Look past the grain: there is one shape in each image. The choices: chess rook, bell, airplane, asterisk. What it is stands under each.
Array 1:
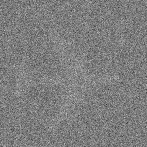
airplane
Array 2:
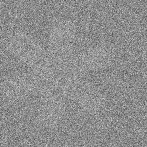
asterisk
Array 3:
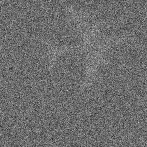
airplane
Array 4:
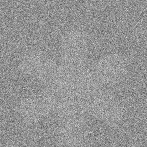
asterisk
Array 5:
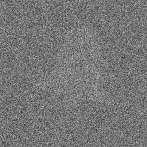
bell
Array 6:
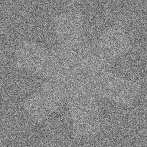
asterisk
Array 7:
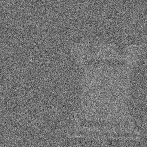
chess rook
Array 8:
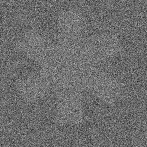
asterisk
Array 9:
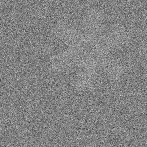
asterisk
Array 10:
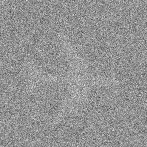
airplane
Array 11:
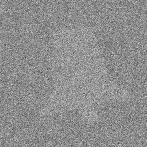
bell
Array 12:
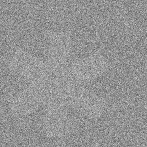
asterisk
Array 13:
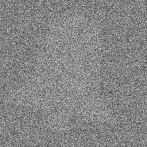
bell
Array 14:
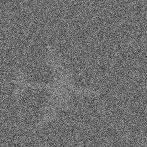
airplane
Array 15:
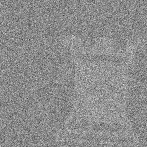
chess rook
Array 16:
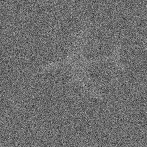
airplane
